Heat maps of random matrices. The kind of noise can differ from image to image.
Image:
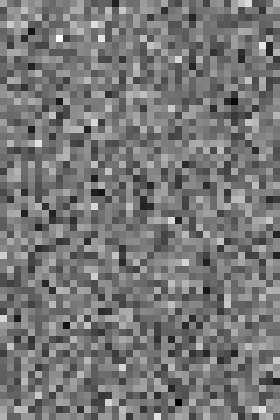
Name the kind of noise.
independent entries
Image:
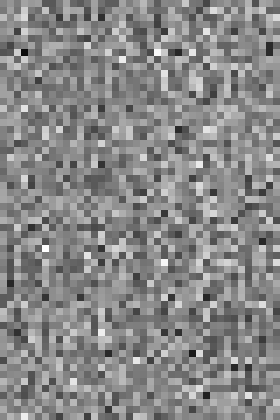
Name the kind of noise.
low rank plus noise
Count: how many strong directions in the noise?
three or four
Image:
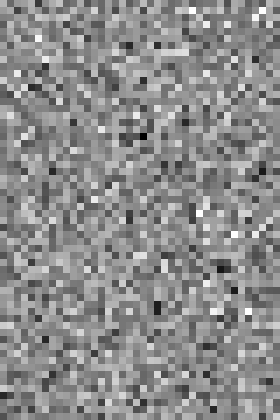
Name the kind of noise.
independent entries
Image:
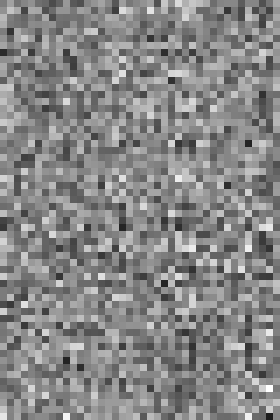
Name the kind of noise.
low rank plus noise
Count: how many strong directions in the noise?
one
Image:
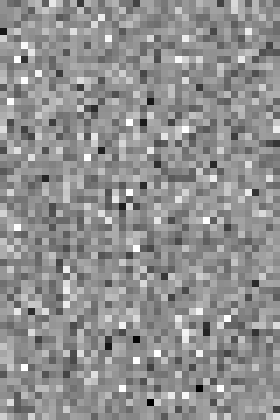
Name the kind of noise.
heavy tails
